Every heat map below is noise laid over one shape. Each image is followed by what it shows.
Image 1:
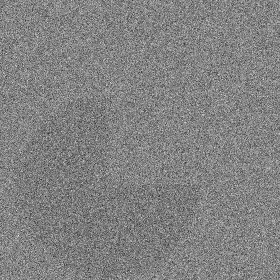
disc with a wedge cut out
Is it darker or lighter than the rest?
darker
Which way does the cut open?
up and right
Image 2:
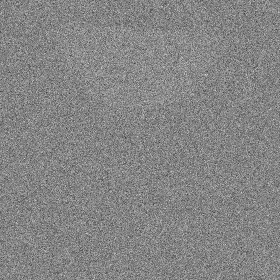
half disc
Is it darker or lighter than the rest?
lighter
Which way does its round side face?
down
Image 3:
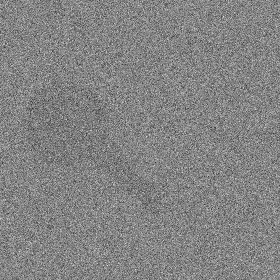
lollipop
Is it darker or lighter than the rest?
darker
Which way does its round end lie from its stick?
up and left
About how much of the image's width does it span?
half
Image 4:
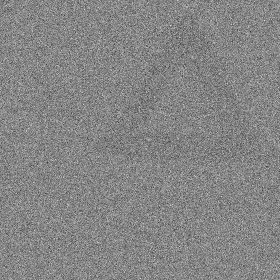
triangle frame
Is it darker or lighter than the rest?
darker
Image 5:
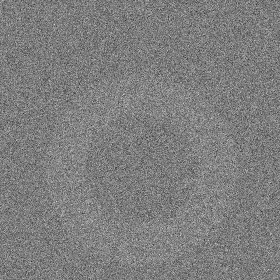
ring
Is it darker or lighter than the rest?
lighter
